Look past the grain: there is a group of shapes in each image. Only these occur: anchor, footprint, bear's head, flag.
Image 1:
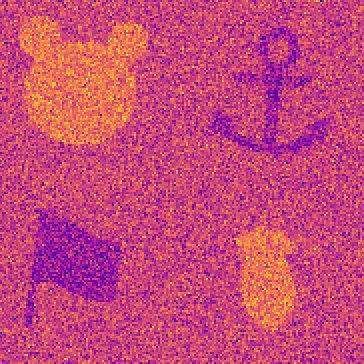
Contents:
top left: light bear's head; top right: dark anchor; bottom left: dark flag; bottom right: light footprint
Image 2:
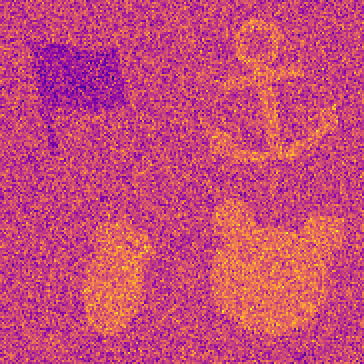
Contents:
top left: dark flag; top right: light anchor; bottom left: light footprint; bottom right: light bear's head
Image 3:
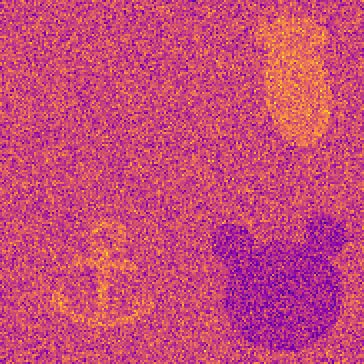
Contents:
top right: light footprint; bottom left: light anchor; bottom right: dark bear's head
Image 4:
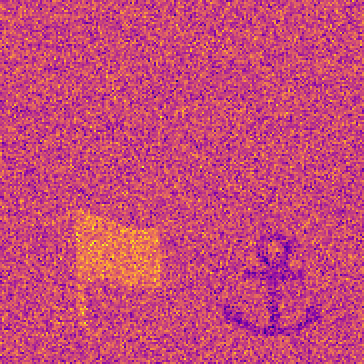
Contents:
bottom left: light flag; bottom right: dark anchor
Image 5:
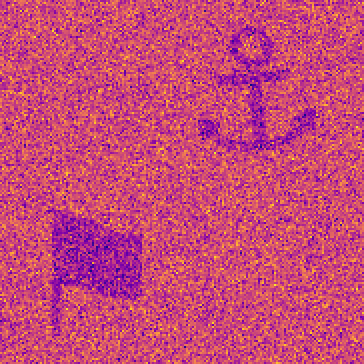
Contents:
top right: dark anchor; bottom left: dark flag
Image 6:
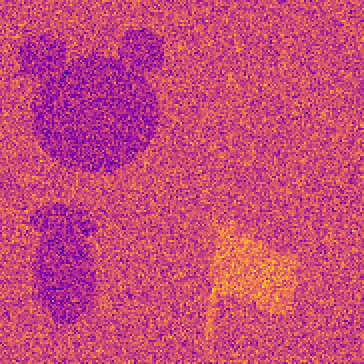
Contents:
top left: dark bear's head; bottom left: dark footprint; bottom right: light flag
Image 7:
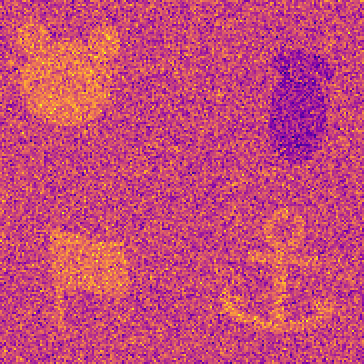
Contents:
top left: light bear's head; top right: dark footprint; bottom left: light flag; bottom right: light anchor
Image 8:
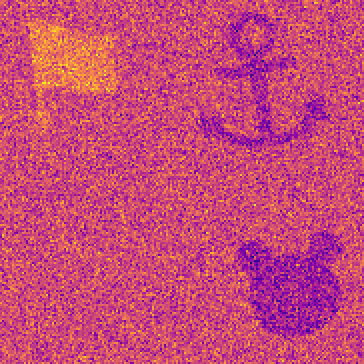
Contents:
top left: light flag; top right: dark anchor; bottom right: dark bear's head
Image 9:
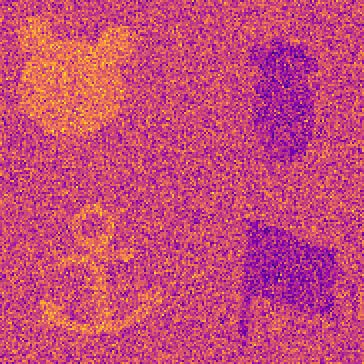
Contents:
top left: light bear's head; top right: dark footprint; bottom left: light anchor; bottom right: dark flag
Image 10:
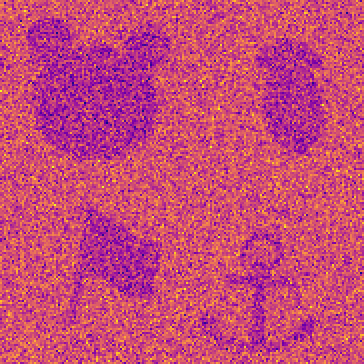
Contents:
top left: dark bear's head; top right: dark footprint; bottom left: dark flag; bottom right: dark anchor
